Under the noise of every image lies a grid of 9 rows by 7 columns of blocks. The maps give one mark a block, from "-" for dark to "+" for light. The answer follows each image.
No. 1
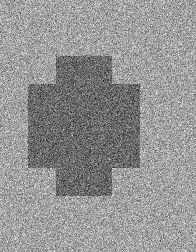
+ + + + + + +
+ + + + + + +
+ + - - + + +
+ - - - - + +
+ - - - - + +
+ - - - - + +
+ + - - + + +
+ + + + + + +
+ + + + + + +
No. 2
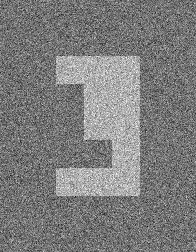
- - - - - - -
- - - - - - -
- - + + + - -
- - - + + - -
- - - + + - -
- - - - + - -
- - + + + - -
- - - - - - -
- - - - - - -
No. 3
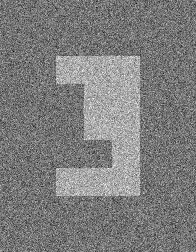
- - - - - - -
- - - - - - -
- - + + + - -
- - - + + - -
- - - + + - -
- - - - + - -
- - + + + - -
- - - - - - -
- - - - - - -
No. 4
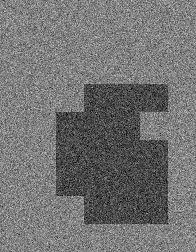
+ + + + + + +
+ + + + + + +
+ + + + + + +
+ + + - - - +
+ + - - - + +
+ + - - - - +
+ + - - - - +
+ + + - - - +
+ + + + + + +
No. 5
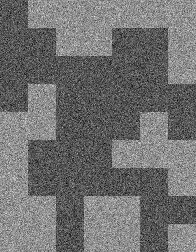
- + + + + + +
- - + + - - +
- - - - - - +
- + - - - - -
+ + - - - + -
+ - - - + + +
+ - - - - - +
+ + - + + - -
+ + - + + - +
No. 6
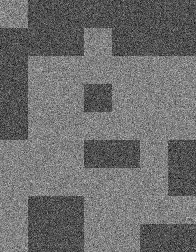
+ - - - - - -
- - - + - - -
- + + + + + +
- + + - + + +
- + + + + + +
+ + + - - + -
+ + + + + + -
+ - - + + + +
+ - - + + - -
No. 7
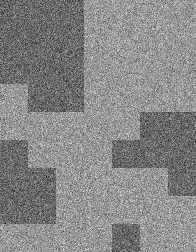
- - - + + + +
- - - + + + +
- - - + + + +
+ - - + + + +
+ + + + + - -
- + + + - - -
- - + + + + -
- - + + + + +
+ + + + - + +
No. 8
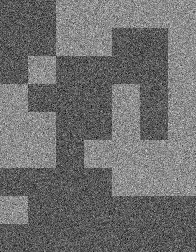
- - + + + + +
- - + + - - +
- + - - - - +
+ - - - + - +
+ + - - + - +
+ + - + + + +
- - - - + + +
+ - - - - - -
- - - - - - -
